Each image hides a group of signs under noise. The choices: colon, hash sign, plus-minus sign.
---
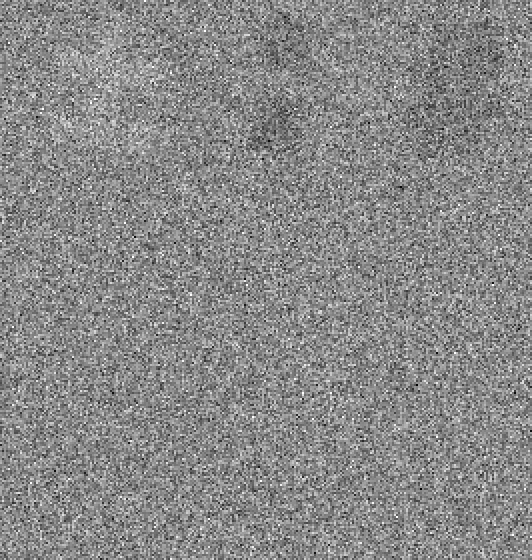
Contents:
top left: light plus-minus sign; top middle: dark colon; top right: dark hash sign
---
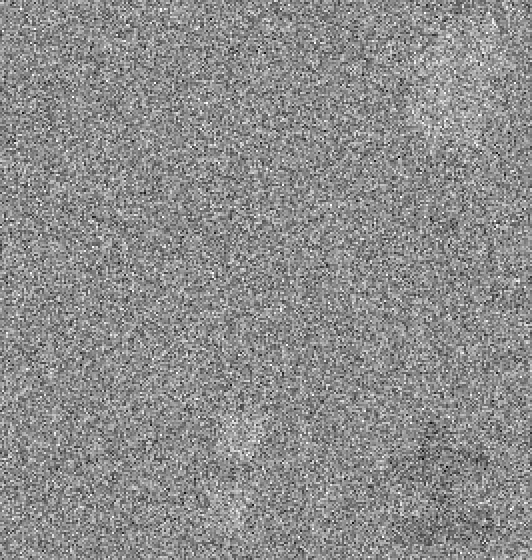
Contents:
top right: light hash sign; bottom middle: light colon; bottom right: dark plus-minus sign
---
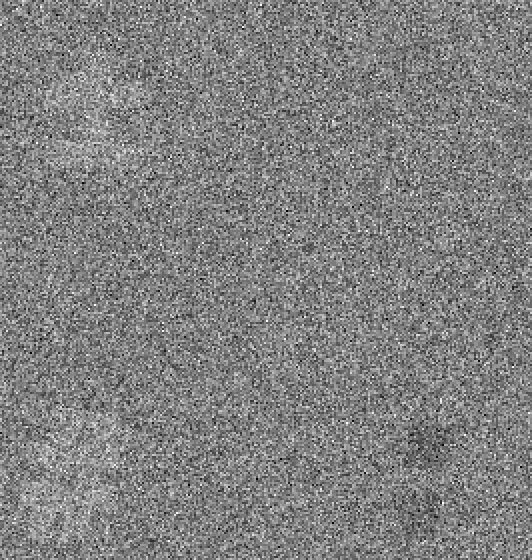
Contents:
top left: light plus-minus sign; bottom left: light hash sign; bottom right: dark colon
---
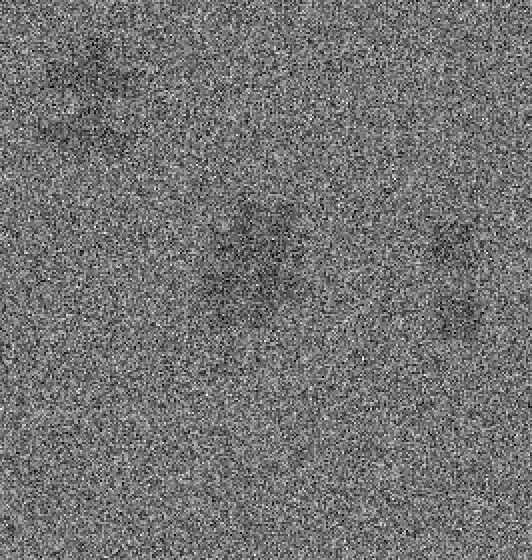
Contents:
top left: dark plus-minus sign; centre: dark hash sign; middle right: dark colon
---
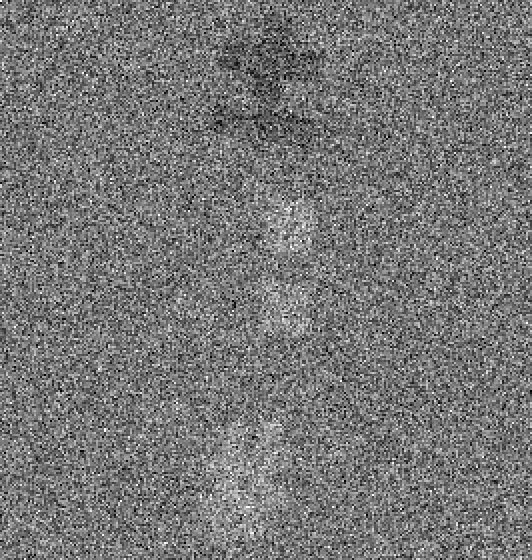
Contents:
top middle: dark plus-minus sign; centre: light colon; bottom middle: light hash sign
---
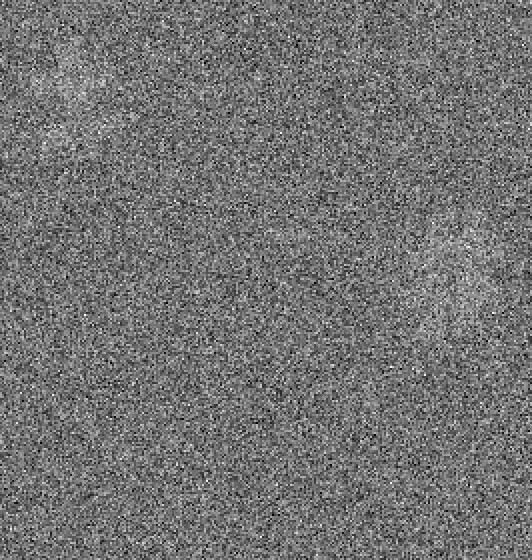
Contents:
top left: light plus-minus sign; middle right: light hash sign
